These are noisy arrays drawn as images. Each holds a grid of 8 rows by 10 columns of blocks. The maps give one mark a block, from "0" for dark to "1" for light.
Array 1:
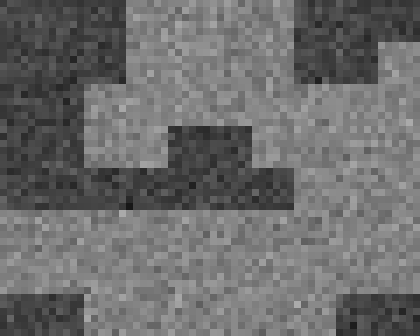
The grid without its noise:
0001111000
0001111001
0011111111
0011001111
0000000111
1111111111
1111111111
0011111100
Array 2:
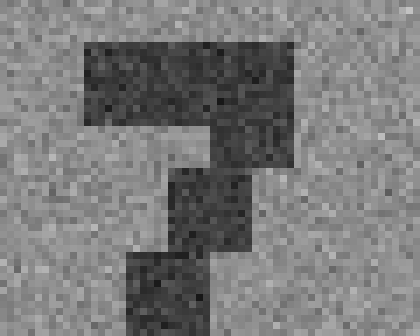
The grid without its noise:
1111111111
1100000111
1100000111
1111100111
1111001111
1111001111
1110011111
1110011111
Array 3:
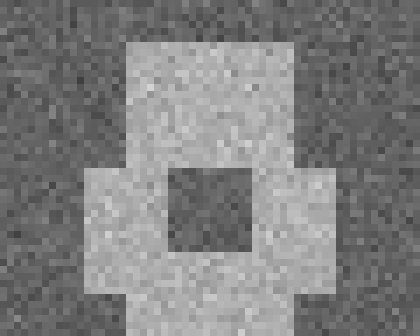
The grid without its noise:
0000000000
0001111000
0001111000
0001111000
0011001100
0011001100
0011111100
0001111000
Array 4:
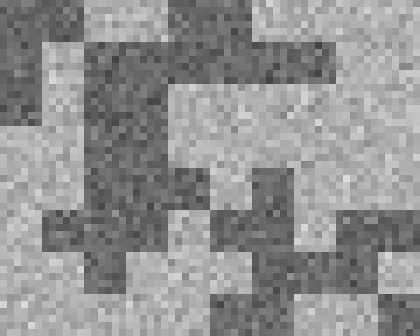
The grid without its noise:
0011001111
0100000011
0100111111
1100111111
1100010111
1000100100
1101110001
1111100110
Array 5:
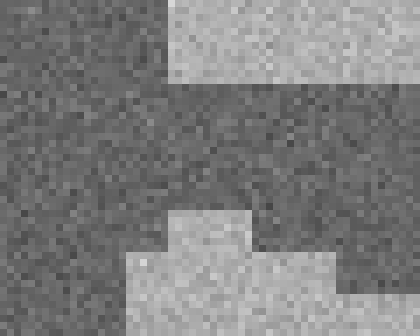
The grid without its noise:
0000111111
0000111111
0000000000
0000000000
0000000000
0000110000
0001111100
0001111111
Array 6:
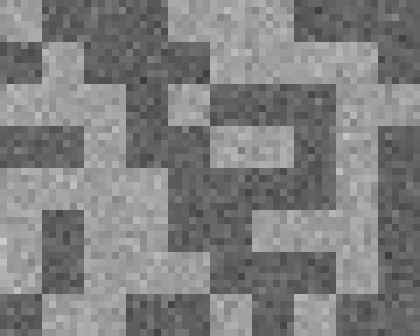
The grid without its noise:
1000111000
0100011110
1110100011
0010011010
1111000010
1011001110
1011100010
0110010100
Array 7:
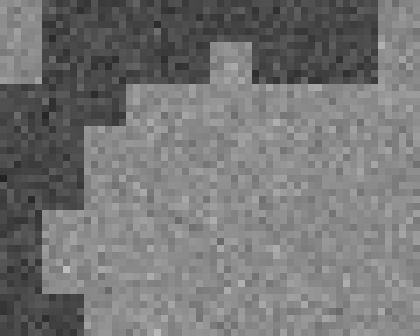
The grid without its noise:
1000000001
1000010001
0001111111
0011111111
0011111111
0111111111
0111111111
0011111111
